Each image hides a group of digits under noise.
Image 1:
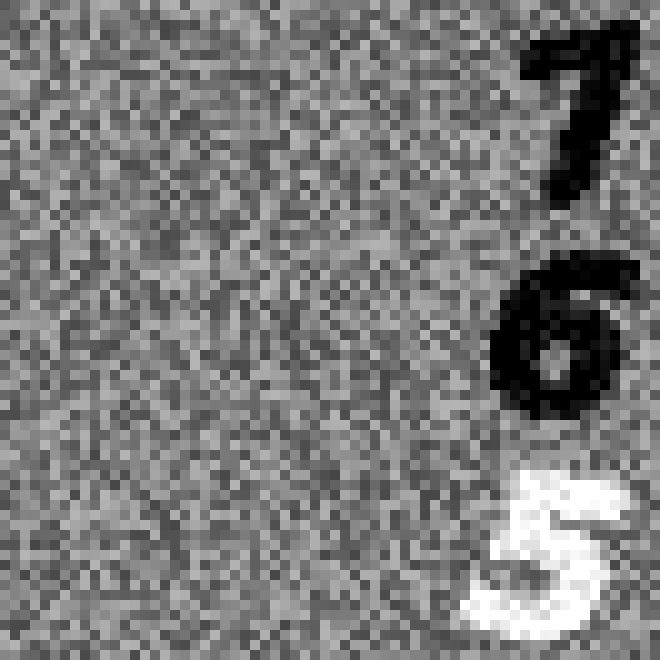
top right: dark 7; middle right: dark 6; bottom right: light 5
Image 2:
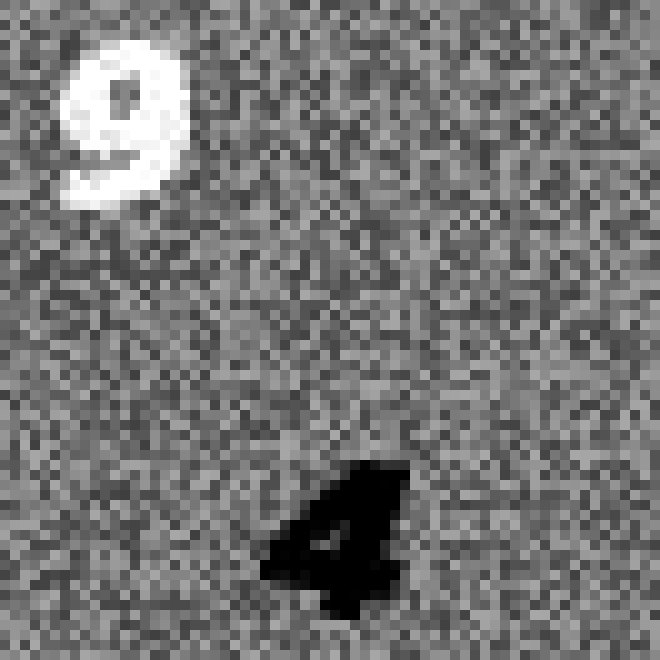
top left: light 9; bottom middle: dark 4
